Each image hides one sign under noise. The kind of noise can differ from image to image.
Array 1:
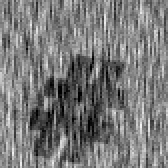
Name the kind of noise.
streaked along the columns
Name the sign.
hash sign
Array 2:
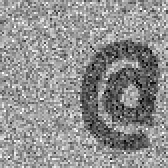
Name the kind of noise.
independent entries
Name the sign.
at sign
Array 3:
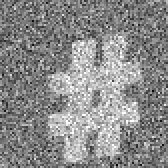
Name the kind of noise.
independent entries
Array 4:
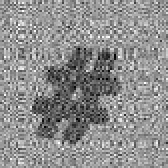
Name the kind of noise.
low rank plus noise
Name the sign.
hash sign
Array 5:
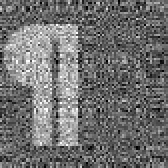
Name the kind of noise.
low rank plus noise
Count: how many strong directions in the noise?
two
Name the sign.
pilcrow
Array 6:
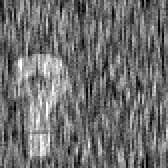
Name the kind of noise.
streaked along the columns
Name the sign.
question mark
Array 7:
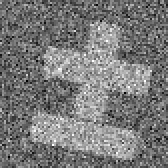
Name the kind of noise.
independent entries
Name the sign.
plus-minus sign
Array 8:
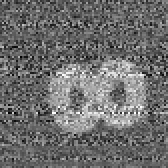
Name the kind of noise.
rows of uneven size
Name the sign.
infinity sign
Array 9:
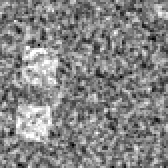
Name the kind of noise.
blotchy
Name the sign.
colon
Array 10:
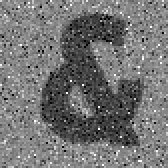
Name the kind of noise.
heavy tails
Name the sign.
ampersand
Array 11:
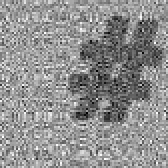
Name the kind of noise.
low rank plus noise
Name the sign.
hash sign
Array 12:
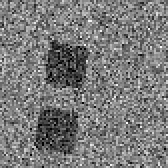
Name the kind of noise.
independent entries
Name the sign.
colon
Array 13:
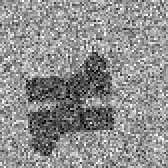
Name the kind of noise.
independent entries
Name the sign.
not-equal sign
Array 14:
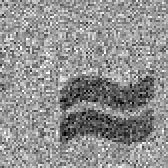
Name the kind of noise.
low rank plus noise
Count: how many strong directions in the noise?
five to eight
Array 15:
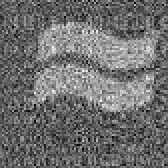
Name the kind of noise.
low rank plus noise
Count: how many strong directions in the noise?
three or four
